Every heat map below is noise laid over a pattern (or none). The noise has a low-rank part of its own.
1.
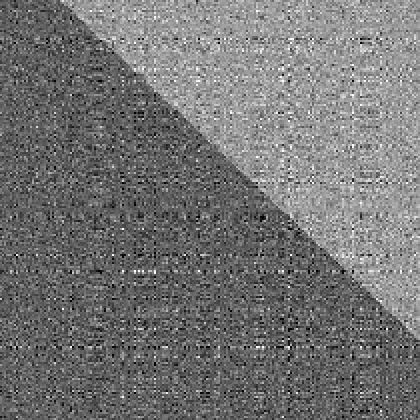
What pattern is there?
a sharp edge
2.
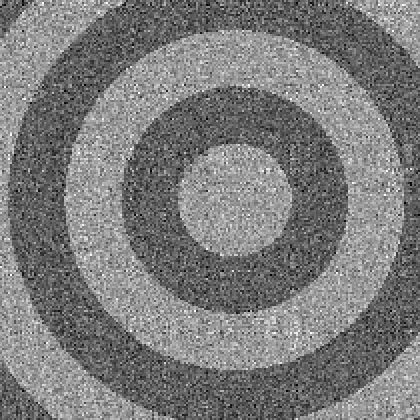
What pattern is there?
rings round one point
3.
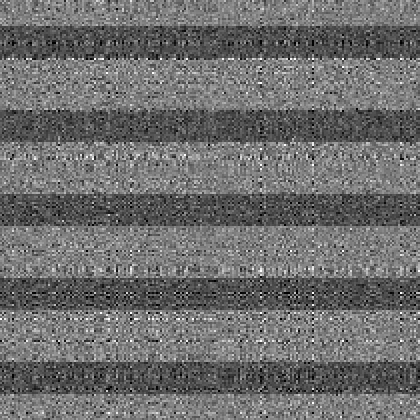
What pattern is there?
horizontal stripes
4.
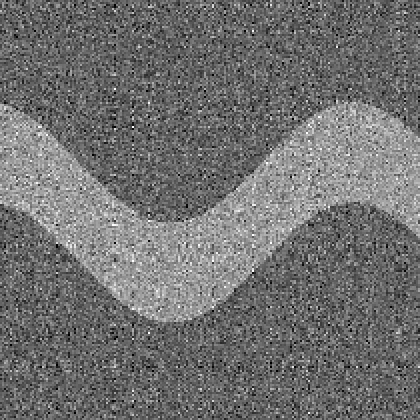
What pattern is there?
a wavy band
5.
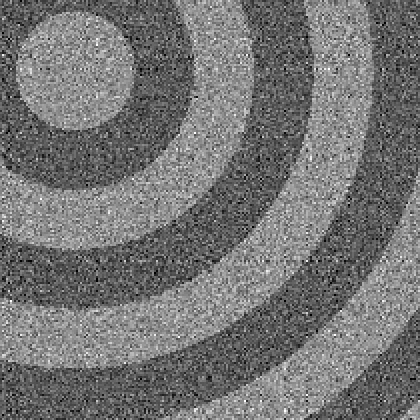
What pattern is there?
rings round one point
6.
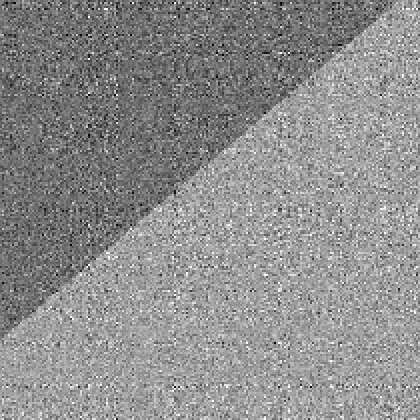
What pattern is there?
a sharp edge
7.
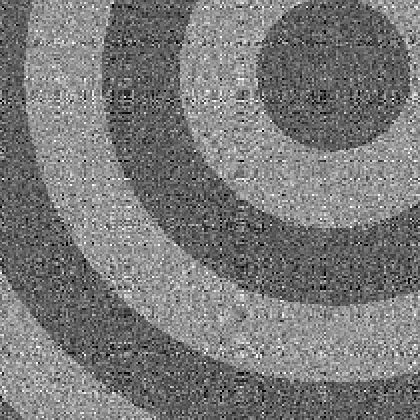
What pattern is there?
rings round one point
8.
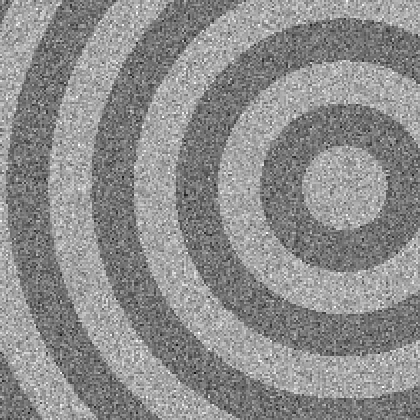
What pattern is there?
rings round one point
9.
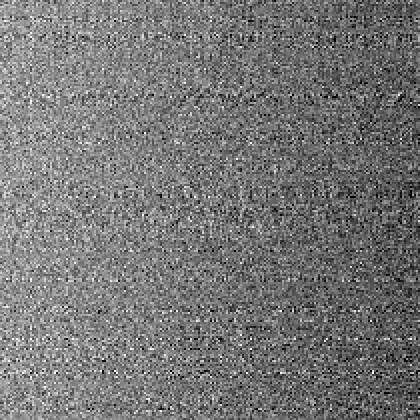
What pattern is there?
a smooth slope
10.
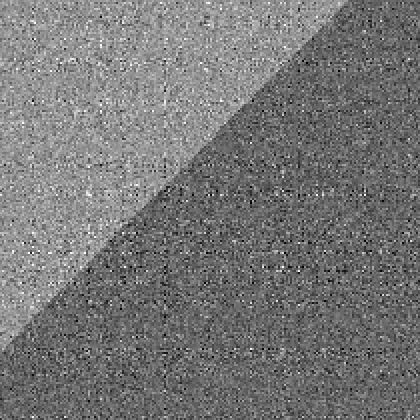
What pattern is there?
a sharp edge
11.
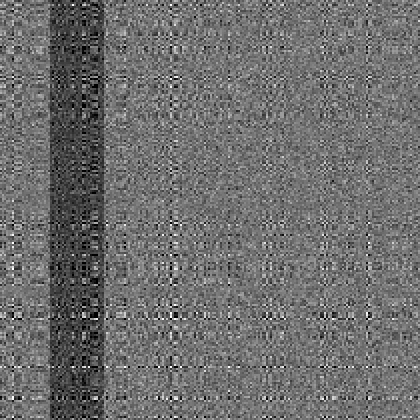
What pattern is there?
one vertical stripe
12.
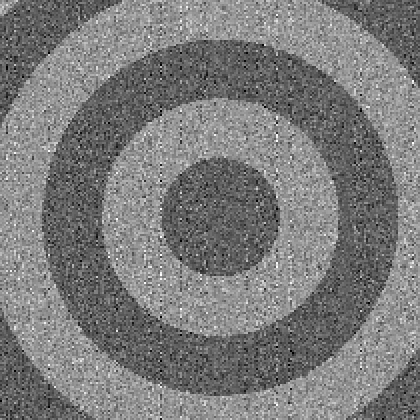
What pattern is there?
rings round one point
